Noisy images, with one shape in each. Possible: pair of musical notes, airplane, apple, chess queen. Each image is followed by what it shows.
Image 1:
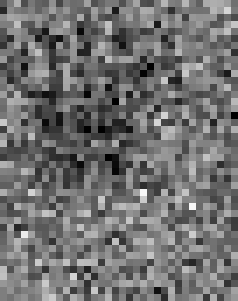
chess queen
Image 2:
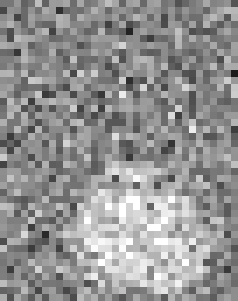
apple
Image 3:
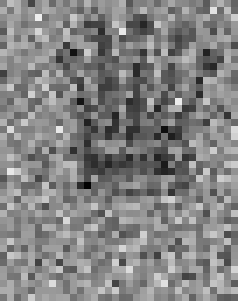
chess queen
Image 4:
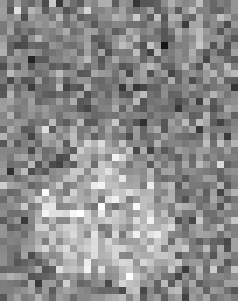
apple
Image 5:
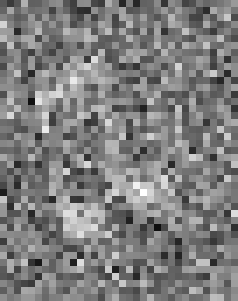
pair of musical notes
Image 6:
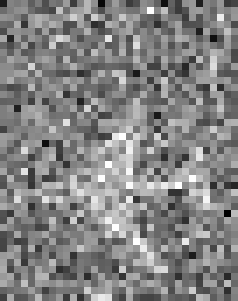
airplane
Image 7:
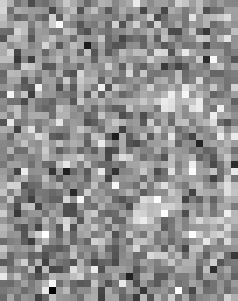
pair of musical notes
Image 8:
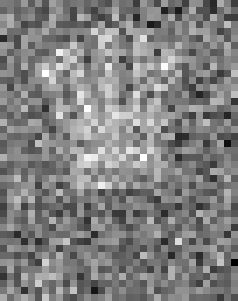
chess queen
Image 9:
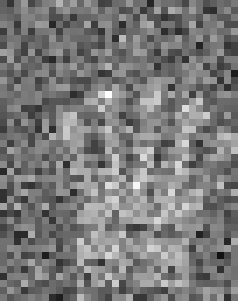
chess queen
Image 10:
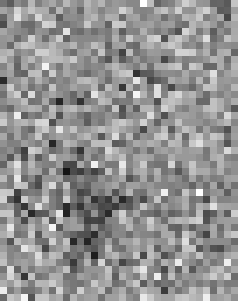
airplane
